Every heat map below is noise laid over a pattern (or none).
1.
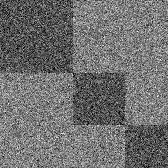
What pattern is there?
blocks along the diagonal
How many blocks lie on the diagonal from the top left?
3
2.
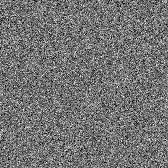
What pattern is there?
only noise
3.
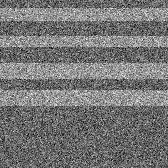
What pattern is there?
bands of rows
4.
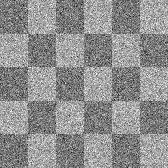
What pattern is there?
a checkerboard
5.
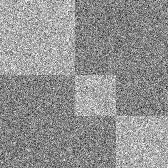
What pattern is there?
blocks along the diagonal
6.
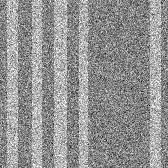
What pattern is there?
bands of columns
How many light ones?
5
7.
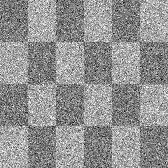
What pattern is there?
a checkerboard
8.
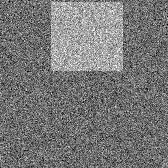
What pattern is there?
one block
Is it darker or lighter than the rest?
lighter
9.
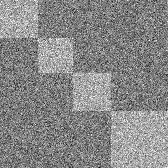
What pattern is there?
blocks along the diagonal
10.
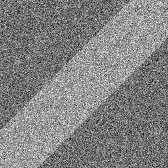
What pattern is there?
a diagonal band
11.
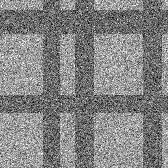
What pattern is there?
bands of rows crossing bands of columns
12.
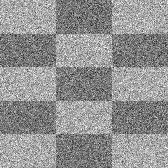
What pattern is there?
a checkerboard
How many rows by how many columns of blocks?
5 by 3
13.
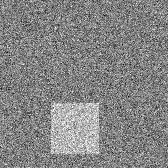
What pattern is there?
one block
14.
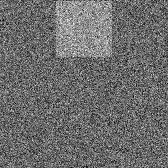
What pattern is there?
one block
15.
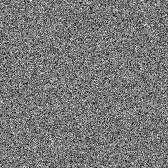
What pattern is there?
only noise
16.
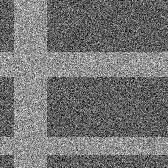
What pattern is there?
bands of rows crossing bands of columns
